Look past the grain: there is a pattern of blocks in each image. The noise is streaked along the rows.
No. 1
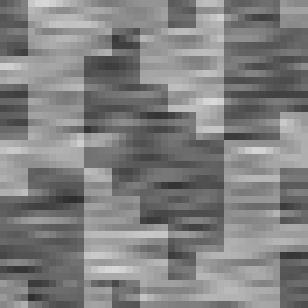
the same after a half turn
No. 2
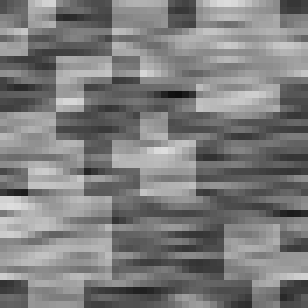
mirrored about the diagonal from the top left
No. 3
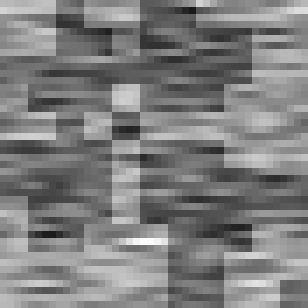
mirrored about the diagonal from the top left
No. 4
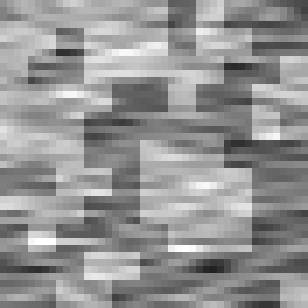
mirrored about the diagonal from the top left
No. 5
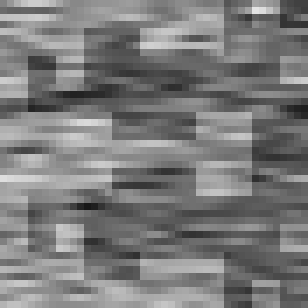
top and bottom mirror each other
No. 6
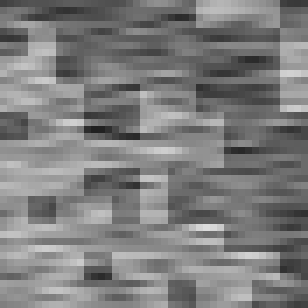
mirrored about the diagonal from the bottom left
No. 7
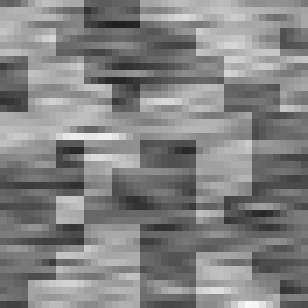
no symmetry
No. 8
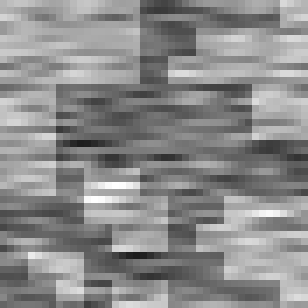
no symmetry
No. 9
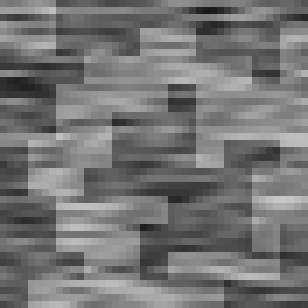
mirrored about the diagonal from the top left
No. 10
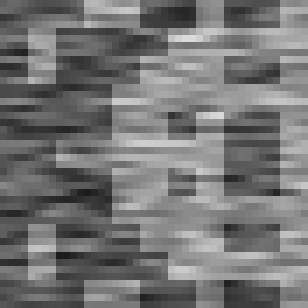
top and bottom mirror each other
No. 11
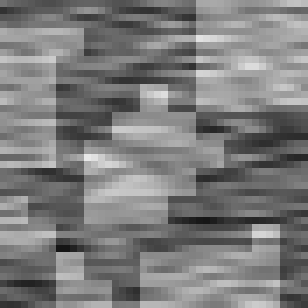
mirrored about the diagonal from the bottom left
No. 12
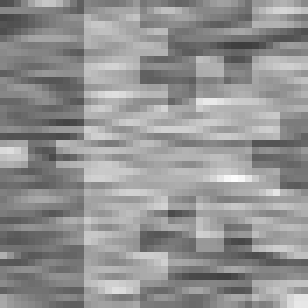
top and bottom mirror each other
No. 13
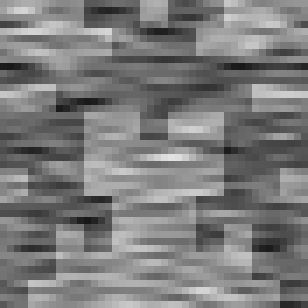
left and right mirror each other
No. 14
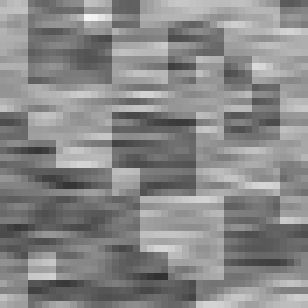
mirrored about the diagonal from the bottom left
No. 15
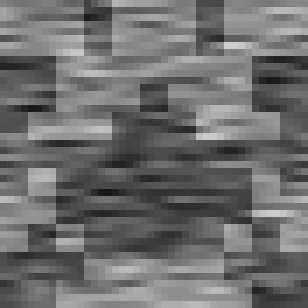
left and right mirror each other
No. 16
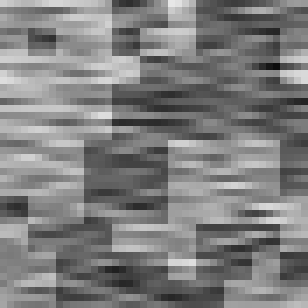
no symmetry
